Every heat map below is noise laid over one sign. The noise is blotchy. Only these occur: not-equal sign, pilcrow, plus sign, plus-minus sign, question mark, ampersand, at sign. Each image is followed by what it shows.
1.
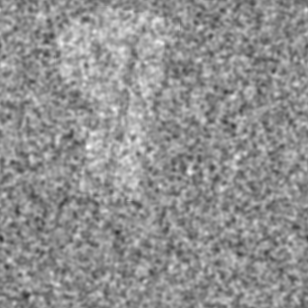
pilcrow
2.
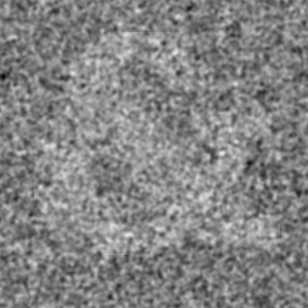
ampersand
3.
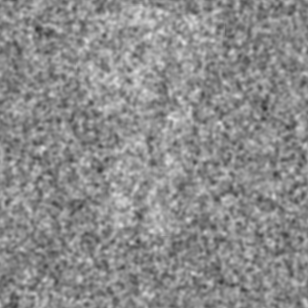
pilcrow
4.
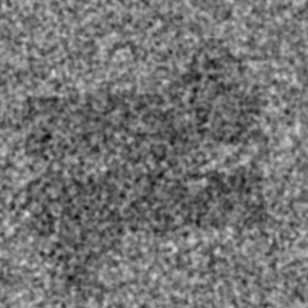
not-equal sign
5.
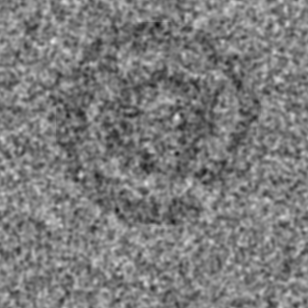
at sign
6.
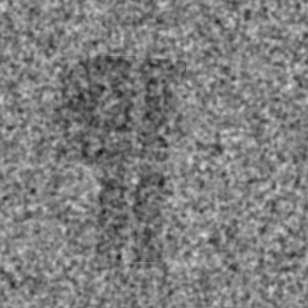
pilcrow
